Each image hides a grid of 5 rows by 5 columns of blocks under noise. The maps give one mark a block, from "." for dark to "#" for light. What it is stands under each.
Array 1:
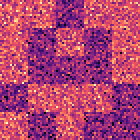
# # . # #
# . # . #
# . . . #
. # # # .
# . # . .
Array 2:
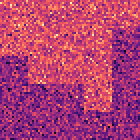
# # # # #
# # # # .
. # # # .
. . . # .
. . . . .
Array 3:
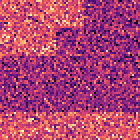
# # # . .
# # . . .
. . . . .
. . . . .
# # # # #
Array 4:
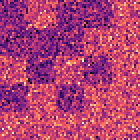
. # . . #
. . . # #
# . # . #
. # . # #
# # # # #
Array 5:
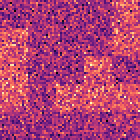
. . . . #
# . . . #
# . . # .
# . # # #
. . . . .
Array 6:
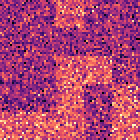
. . # . .
. . . . .
. . # # .
. . # . #
# # # . #
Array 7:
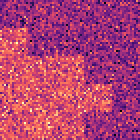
. . . . .
# . . . .
# # # . .
# # # # .
# # # . .
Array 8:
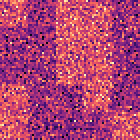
# . # # .
. . # # .
. . # # .
# . . # .
# . . . #
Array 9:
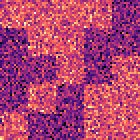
# # # # .
. # # . .
. . # . #
. # . # #
# . . # #
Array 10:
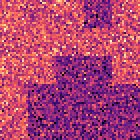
# # # . #
# # # # #
# # . . #
# . . . .
# . . . .
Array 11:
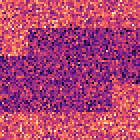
# # # # #
# . . . .
. . . . .
. . . . #
# # # # #
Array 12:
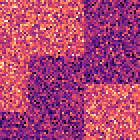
# # # . .
# # # . .
# . . . .
# . . # #
. . . # #
